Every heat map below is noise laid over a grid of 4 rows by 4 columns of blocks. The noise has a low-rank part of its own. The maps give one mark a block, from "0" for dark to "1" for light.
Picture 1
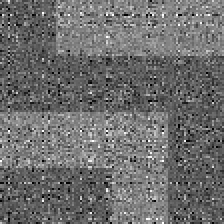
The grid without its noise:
0 1 1 1
0 0 0 0
1 1 1 0
0 0 1 0
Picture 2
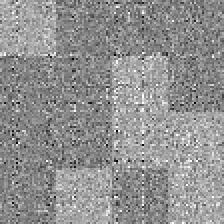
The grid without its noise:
1 0 0 0
0 0 1 0
0 0 1 1
0 1 0 1
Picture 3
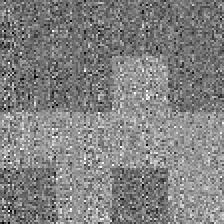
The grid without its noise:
0 0 0 0
0 0 1 0
1 1 1 1
0 1 0 1
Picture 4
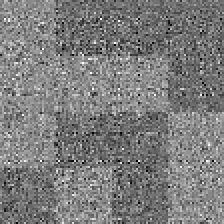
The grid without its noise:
1 0 0 0
1 1 1 0
1 0 0 1
0 1 0 1
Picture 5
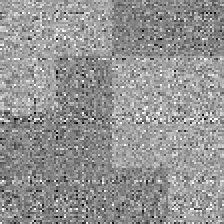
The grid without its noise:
1 1 0 0
1 0 1 1
0 0 1 1
0 0 0 1
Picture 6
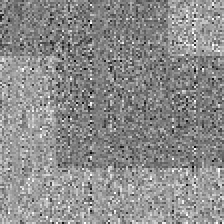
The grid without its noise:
0 0 0 1
1 0 0 0
1 0 0 0
1 1 1 1
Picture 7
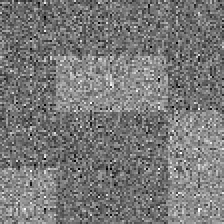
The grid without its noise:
0 0 0 0
0 1 1 0
0 0 0 1
1 0 0 1
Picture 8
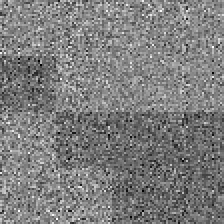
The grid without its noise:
1 1 1 1
0 1 1 1
1 0 0 0
1 1 0 0
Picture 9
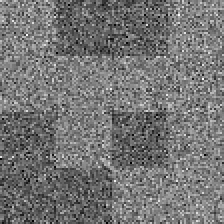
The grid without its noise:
1 0 0 1
1 1 1 1
0 1 0 1
0 0 1 1
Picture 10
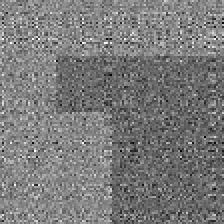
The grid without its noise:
1 1 1 1
1 0 0 0
1 1 0 0
1 1 0 0
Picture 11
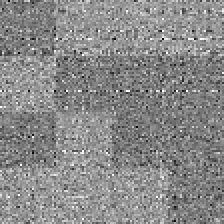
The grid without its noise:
0 1 1 1
1 0 0 0
0 1 0 0
1 1 1 0
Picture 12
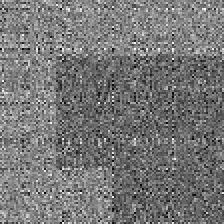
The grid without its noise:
1 1 1 1
1 0 0 0
1 0 0 0
1 1 0 0
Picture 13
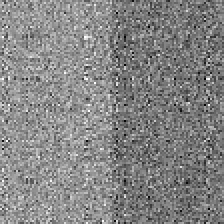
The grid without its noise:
1 1 0 0
1 1 0 0
1 1 0 0
1 1 0 0
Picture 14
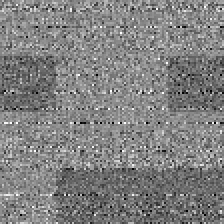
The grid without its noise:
1 1 1 1
0 1 1 0
1 1 1 1
1 0 0 0
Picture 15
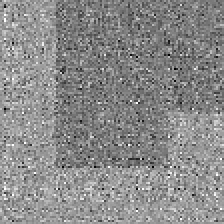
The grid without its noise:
1 0 0 0
1 0 0 0
1 0 0 1
1 1 1 1
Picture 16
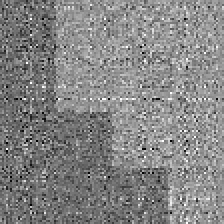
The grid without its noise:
0 1 1 1
0 1 1 1
0 0 1 1
0 0 0 1
